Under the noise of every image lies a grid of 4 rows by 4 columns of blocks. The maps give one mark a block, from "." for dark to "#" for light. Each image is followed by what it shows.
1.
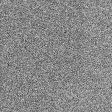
. . . #
. . . #
. . . #
. . # #
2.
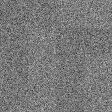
. . # #
. # . .
. # . #
. # . #
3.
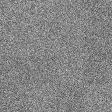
# # # .
# # # .
. . # .
. # . #
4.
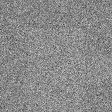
. . . .
. # # .
. # # #
. # # .
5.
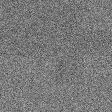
. . . #
. . . .
# # . #
# # # #
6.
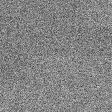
. . . #
. . . .
. # # #
# # # #
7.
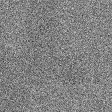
# . # #
# . # #
. . . #
. # # #
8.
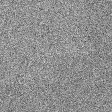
# # # .
# # # .
# # . .
. . . .
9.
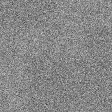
. . # #
# # # .
# . . .
# . . .
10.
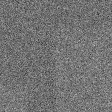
. . . .
. . # #
. . # #
# . # #
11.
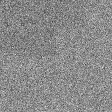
. . . #
. . # #
# # # #
# # # #
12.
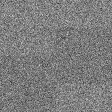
# # # #
# # . .
. . . .
. . # #
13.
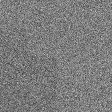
# # # #
. # # #
. . # #
. . # #
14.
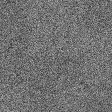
. # # .
. # # #
. . . #
# . # .
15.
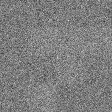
. . . .
. # # #
. . # .
. # . .
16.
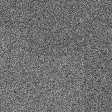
. . . .
# . . .
# # # .
# # # .
